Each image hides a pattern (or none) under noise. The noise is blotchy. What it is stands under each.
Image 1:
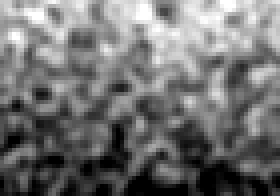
a smooth slope
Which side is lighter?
top
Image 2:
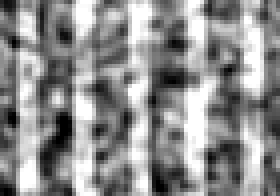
vertical stripes
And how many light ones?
5
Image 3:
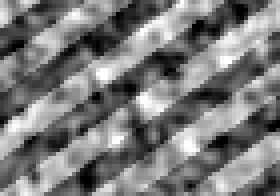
diagonal stripes
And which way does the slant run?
bottom left to top right
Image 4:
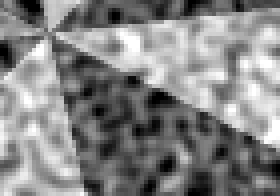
spokes from one point
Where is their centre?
top left
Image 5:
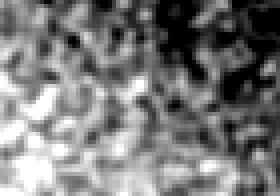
a smooth slope
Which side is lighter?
bottom left
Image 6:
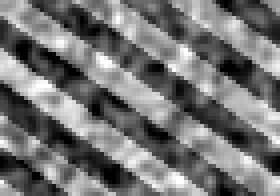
diagonal stripes
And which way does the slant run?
top left to bottom right
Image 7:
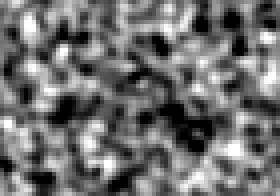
only noise
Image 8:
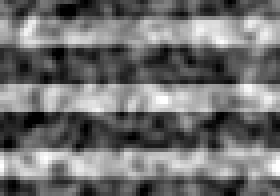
horizontal stripes
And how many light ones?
3
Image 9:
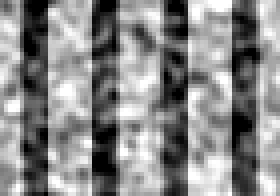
vertical stripes
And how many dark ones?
4
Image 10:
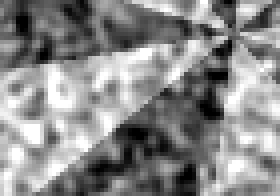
spokes from one point
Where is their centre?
top right
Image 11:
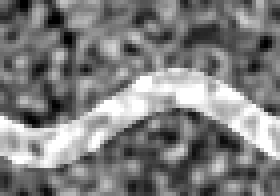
a wavy band
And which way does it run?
left to right
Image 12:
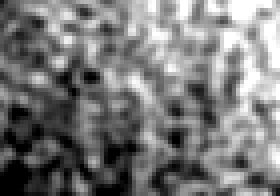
a smooth slope
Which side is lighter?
top right
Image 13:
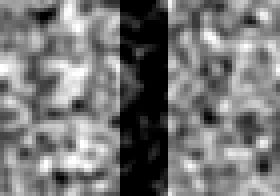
one vertical stripe
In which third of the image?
middle
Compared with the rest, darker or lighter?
darker
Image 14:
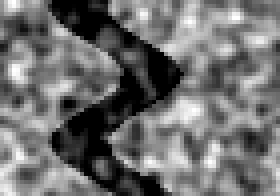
a wavy band
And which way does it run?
top to bottom
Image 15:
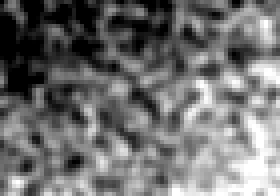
a smooth slope
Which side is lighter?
bottom right
